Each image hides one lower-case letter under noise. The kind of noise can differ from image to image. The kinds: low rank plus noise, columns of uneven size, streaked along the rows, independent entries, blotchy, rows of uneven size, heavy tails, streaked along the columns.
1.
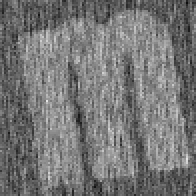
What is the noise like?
streaked along the columns
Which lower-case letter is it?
m
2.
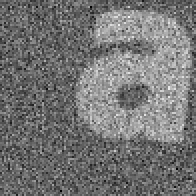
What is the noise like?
low rank plus noise
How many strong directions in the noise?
one
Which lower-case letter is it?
a
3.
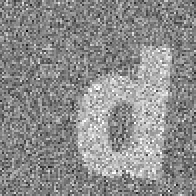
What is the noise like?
low rank plus noise
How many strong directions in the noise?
five to eight
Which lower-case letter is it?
d
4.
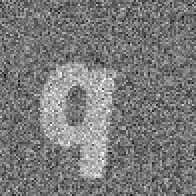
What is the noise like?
low rank plus noise
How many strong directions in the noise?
five to eight
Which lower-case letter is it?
q
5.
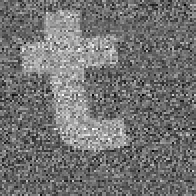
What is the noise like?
rows of uneven size
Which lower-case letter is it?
t
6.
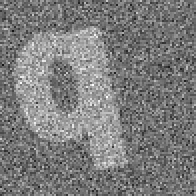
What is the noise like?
independent entries
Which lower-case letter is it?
q
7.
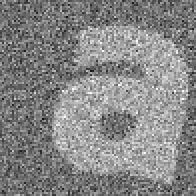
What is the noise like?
low rank plus noise
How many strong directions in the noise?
one
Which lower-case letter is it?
a
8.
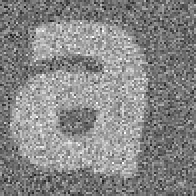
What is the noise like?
low rank plus noise
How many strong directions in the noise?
three or four
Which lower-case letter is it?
a
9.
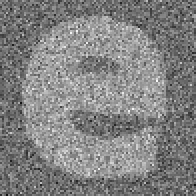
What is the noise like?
independent entries
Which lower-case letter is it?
e
